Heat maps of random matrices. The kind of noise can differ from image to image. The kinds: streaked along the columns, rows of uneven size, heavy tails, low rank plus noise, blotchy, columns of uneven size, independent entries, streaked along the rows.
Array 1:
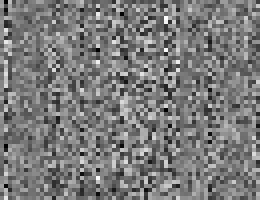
columns of uneven size
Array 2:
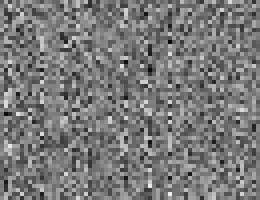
columns of uneven size
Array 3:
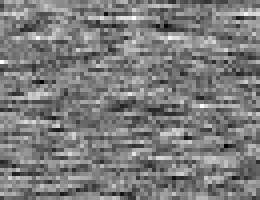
streaked along the rows
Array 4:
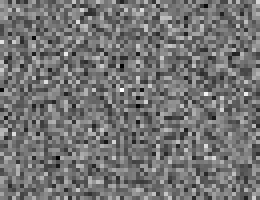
low rank plus noise
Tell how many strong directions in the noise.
five to eight
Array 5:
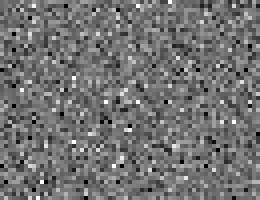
heavy tails
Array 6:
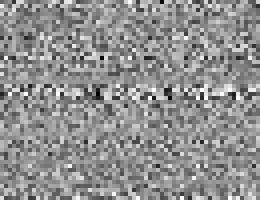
rows of uneven size
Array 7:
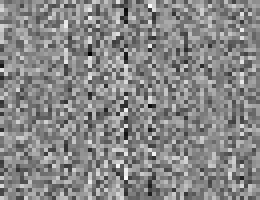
columns of uneven size
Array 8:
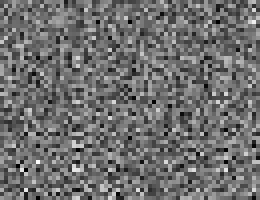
low rank plus noise
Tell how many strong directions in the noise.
one
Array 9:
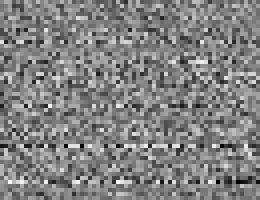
rows of uneven size
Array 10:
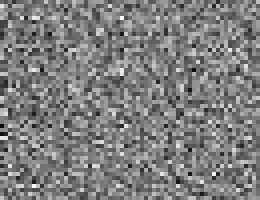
low rank plus noise
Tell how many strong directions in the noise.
two
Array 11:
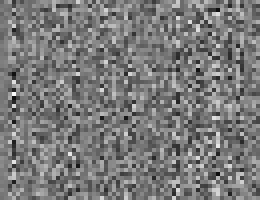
columns of uneven size
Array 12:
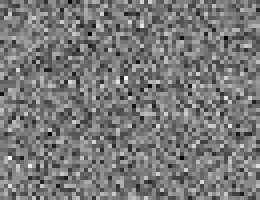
independent entries
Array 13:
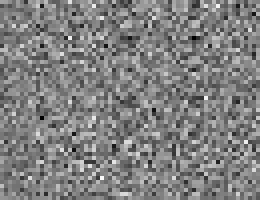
low rank plus noise
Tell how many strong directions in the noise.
two
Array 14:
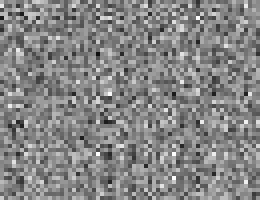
low rank plus noise
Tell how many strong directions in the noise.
one
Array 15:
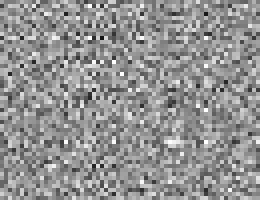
low rank plus noise
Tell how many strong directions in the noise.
two
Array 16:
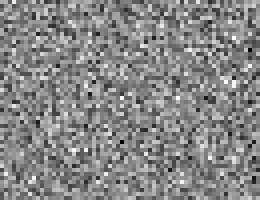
independent entries
